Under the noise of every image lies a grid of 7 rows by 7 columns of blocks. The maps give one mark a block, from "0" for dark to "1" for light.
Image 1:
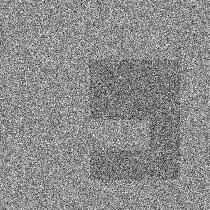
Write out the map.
1111111
1111111
1110001
1110001
1111101
1110001
1111111
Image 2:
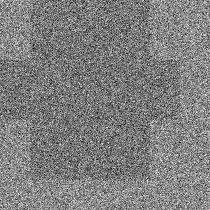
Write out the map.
1000011
1000011
0000001
0000001
1000011
1000011
1111111
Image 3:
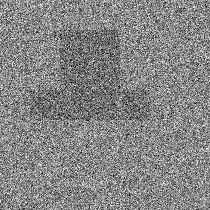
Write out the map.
1111111
1100111
1100111
1000011
1111111
1111111
1111111
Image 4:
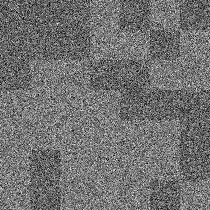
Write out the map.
0001010
0001101
0110011
1111000
1111110
1011110
1011101
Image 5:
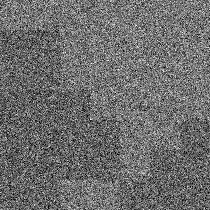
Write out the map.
1111111
0011111
0011111
0001111
0000110
0000100
0011000
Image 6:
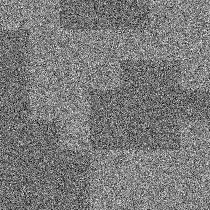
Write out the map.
1100011
0111111
0111001
0110000
0010001
0001111
0001111
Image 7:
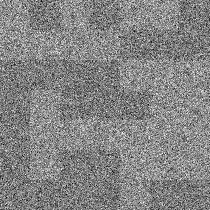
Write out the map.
1010110
1111000
0000111
0100011
0111111
0100111
0000100
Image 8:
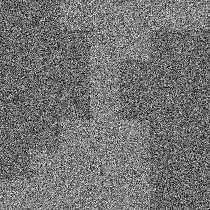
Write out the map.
0011111
0001100
0001000
0001000
0011100
0111100
1111100
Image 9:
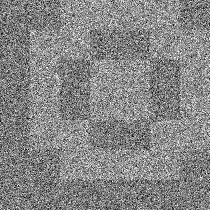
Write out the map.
0011110
0110011
0101101
0101101
0110011
0011110
0000000
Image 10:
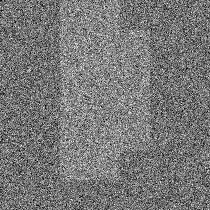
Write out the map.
0011000
0011100
0011100
0011100
0011100
0011000
0000000
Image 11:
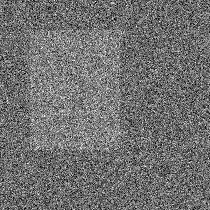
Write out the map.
0000000
0111000
0111000
0111000
0111000
0000000
0000000
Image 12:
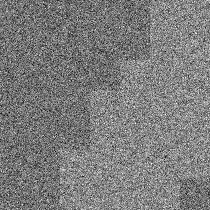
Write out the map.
0000011
0000011
0000111
0001111
0001111
0011111
0011110
